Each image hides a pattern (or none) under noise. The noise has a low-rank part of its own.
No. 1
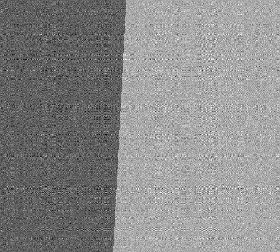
a sharp edge
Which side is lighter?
right
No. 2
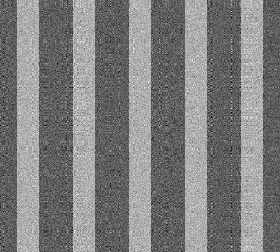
vertical stripes
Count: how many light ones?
5
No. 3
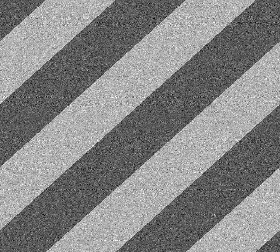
diagonal stripes
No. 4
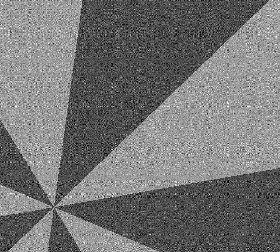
spokes from one point
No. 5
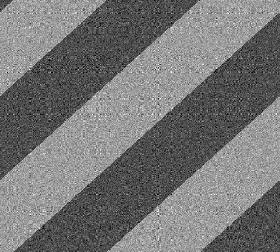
diagonal stripes
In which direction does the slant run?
bottom left to top right
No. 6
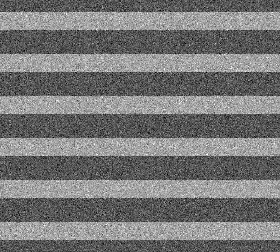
horizontal stripes
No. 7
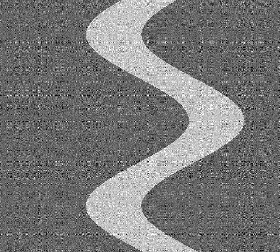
a wavy band
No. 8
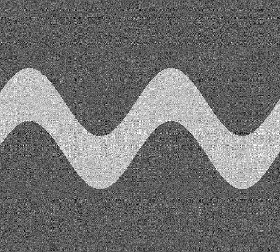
a wavy band
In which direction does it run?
left to right
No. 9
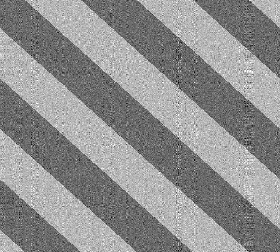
diagonal stripes
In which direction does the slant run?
top left to bottom right
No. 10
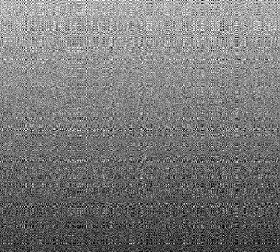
a smooth slope
